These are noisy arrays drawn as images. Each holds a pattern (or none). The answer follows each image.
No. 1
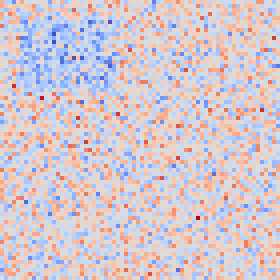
one block
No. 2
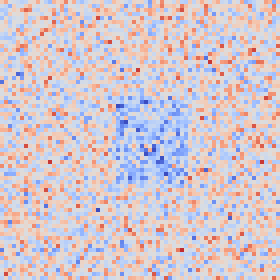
one block
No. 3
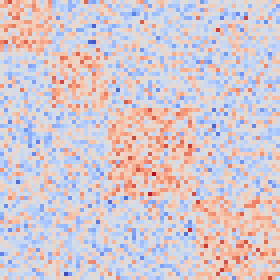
blocks along the diagonal
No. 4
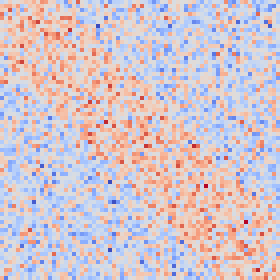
a diagonal band
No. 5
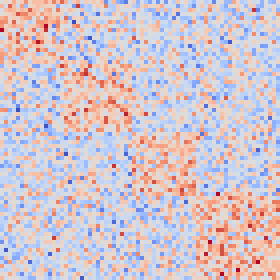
blocks along the diagonal
